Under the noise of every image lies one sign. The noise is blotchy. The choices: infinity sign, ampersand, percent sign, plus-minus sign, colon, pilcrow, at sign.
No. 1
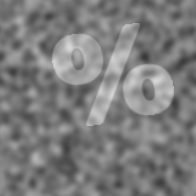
light percent sign
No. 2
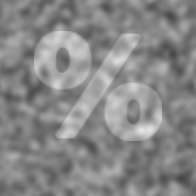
light percent sign
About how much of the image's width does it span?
two thirds
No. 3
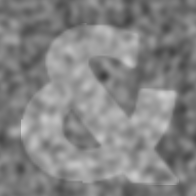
light ampersand
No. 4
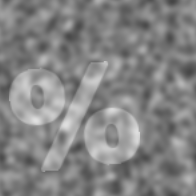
light percent sign
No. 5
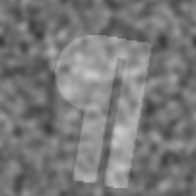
light pilcrow
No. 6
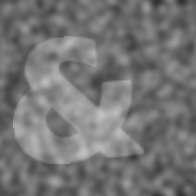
light ampersand
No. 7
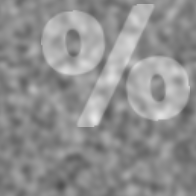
light percent sign
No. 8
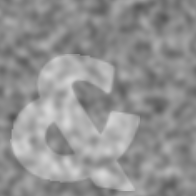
light ampersand
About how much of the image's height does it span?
two thirds
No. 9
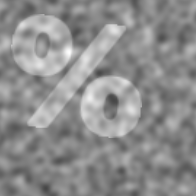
light percent sign
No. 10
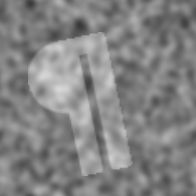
light pilcrow
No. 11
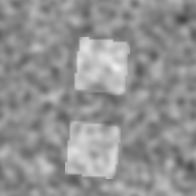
light colon
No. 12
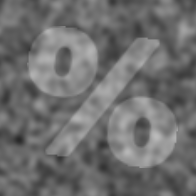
light percent sign
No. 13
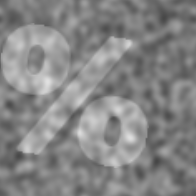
light percent sign
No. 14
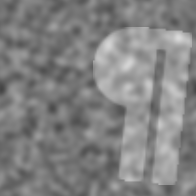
light pilcrow
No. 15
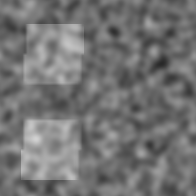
light colon
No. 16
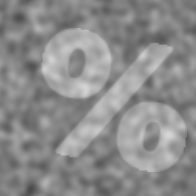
light percent sign
